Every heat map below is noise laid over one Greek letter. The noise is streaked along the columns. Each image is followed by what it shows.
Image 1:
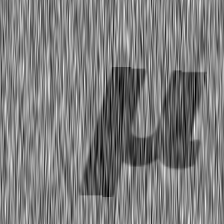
mu
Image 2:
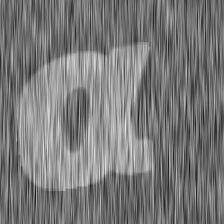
alpha
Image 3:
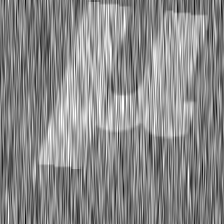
mu
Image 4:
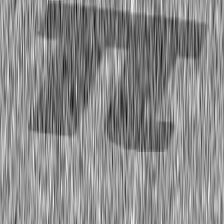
pi
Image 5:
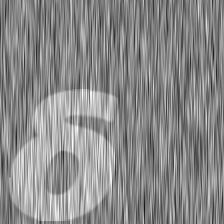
delta
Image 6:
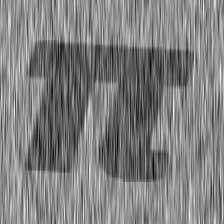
pi
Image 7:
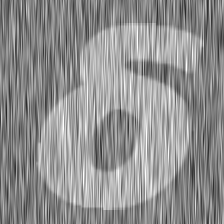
delta
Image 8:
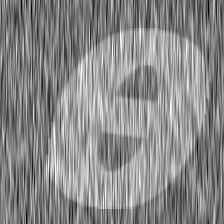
theta
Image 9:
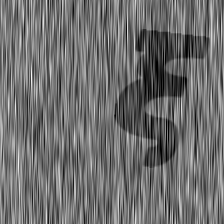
xi
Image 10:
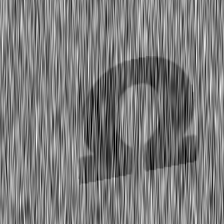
omega
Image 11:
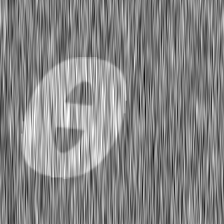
theta
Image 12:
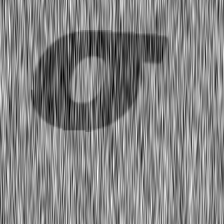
sigma
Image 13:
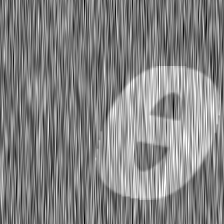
theta
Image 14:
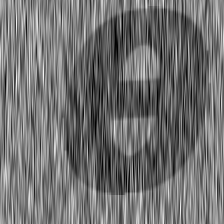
theta
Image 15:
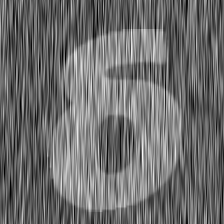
delta
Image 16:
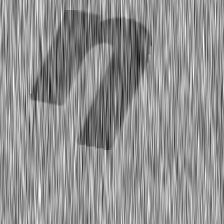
eta
